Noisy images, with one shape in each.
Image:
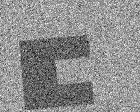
square with a notch
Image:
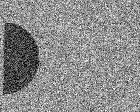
half disc
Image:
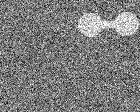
dumbbell
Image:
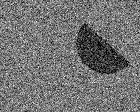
half disc
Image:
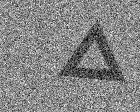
triangle frame
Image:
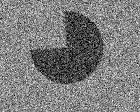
disc with a wedge cut out
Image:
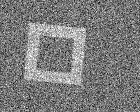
square frame
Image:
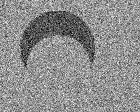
crescent
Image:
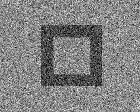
square frame
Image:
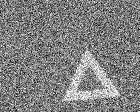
triangle frame
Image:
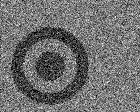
bullseye
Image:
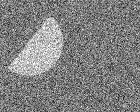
half disc
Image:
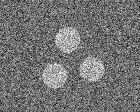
three dots
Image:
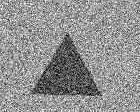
triangle
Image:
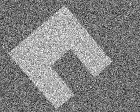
square with a notch
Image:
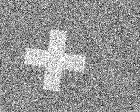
cross
